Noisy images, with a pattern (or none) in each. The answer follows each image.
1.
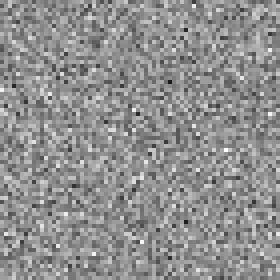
only noise
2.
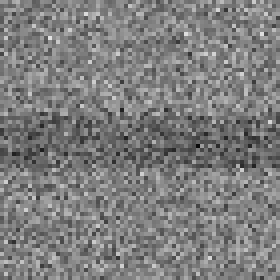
one band of rows
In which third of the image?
middle
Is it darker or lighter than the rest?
darker
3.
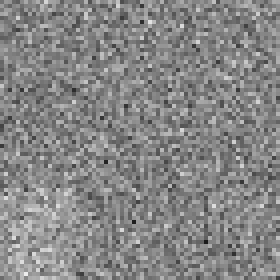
one block
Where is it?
bottom left
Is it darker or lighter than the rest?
lighter
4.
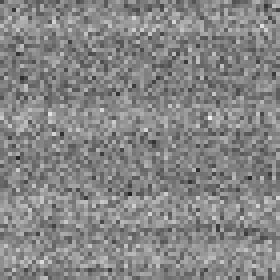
bands of rows
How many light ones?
4
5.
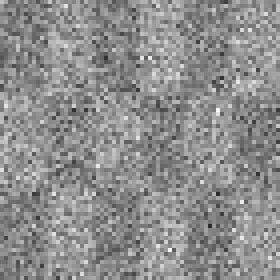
a checkerboard
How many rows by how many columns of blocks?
3 by 6
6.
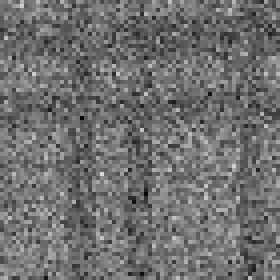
bands of rows crossing bands of columns
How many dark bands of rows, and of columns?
2 and 3
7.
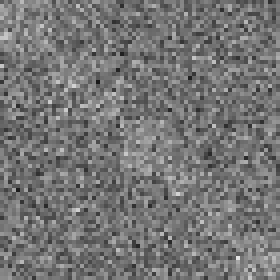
blocks along the diagonal
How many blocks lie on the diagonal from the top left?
7
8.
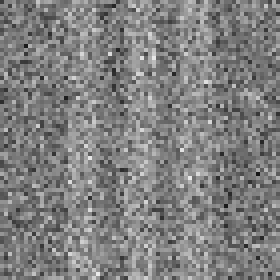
bands of columns
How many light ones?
3
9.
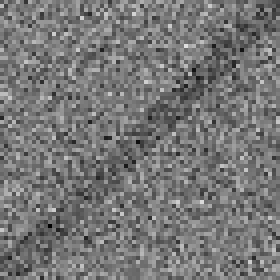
a diagonal band
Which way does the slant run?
bottom left to top right
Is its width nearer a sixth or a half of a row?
a sixth
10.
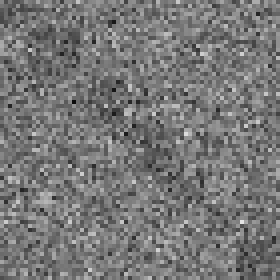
blocks along the diagonal
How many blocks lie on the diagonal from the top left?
7
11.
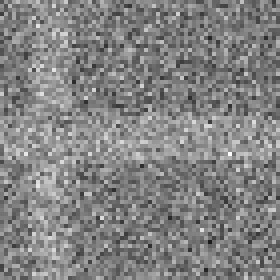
bands of rows crossing bands of columns
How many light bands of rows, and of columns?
1 and 1
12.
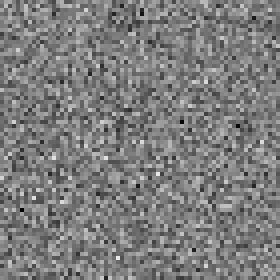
only noise
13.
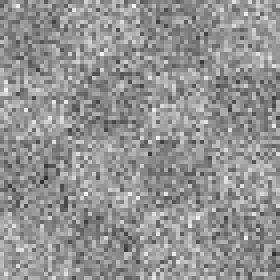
a checkerboard
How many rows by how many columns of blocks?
4 by 4
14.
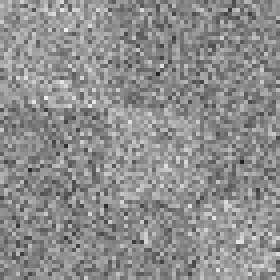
blocks along the diagonal
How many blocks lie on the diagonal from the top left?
3
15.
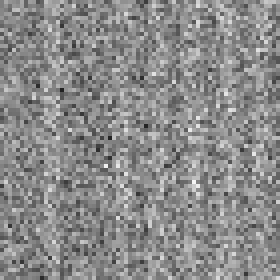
bands of columns
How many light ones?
6
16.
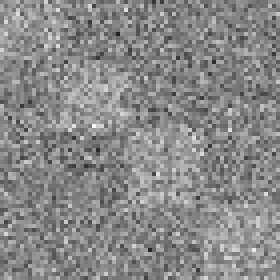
blocks along the diagonal
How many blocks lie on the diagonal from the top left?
4
